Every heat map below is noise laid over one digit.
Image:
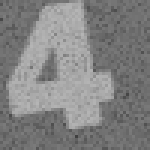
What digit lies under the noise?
4
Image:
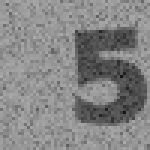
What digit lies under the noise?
5
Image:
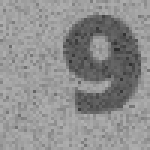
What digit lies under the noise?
9
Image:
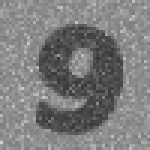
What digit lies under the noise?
9
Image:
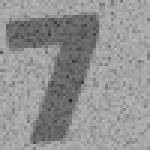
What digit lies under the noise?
7
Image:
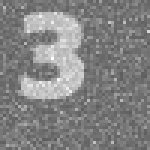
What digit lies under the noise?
3
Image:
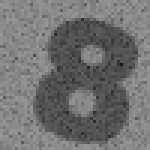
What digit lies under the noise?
8
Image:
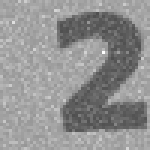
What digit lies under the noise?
2
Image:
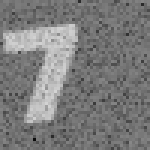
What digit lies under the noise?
7
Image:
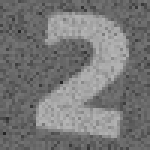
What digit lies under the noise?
2
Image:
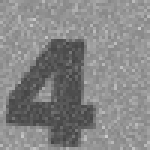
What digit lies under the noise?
4
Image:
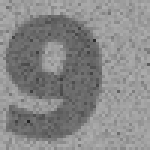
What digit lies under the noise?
9
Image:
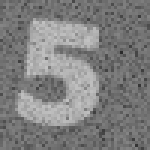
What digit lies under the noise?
5
